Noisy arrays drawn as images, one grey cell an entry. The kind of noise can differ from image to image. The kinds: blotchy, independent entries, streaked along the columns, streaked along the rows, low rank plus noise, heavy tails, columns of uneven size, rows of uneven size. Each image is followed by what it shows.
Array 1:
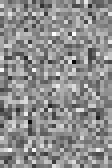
low rank plus noise
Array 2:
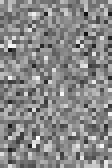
low rank plus noise
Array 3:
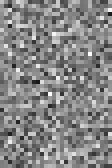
independent entries
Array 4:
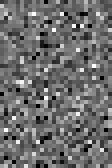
heavy tails
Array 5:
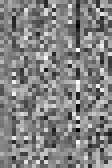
columns of uneven size
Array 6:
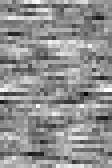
streaked along the rows
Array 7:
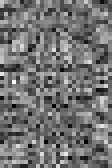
low rank plus noise
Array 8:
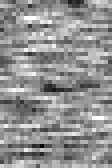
streaked along the rows
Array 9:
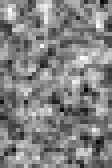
blotchy
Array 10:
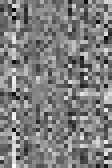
columns of uneven size
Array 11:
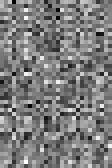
low rank plus noise
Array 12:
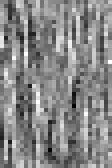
streaked along the columns
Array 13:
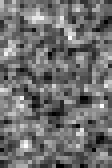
blotchy
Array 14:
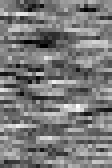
streaked along the rows
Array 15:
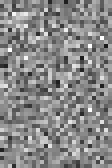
low rank plus noise
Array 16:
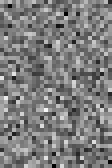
independent entries
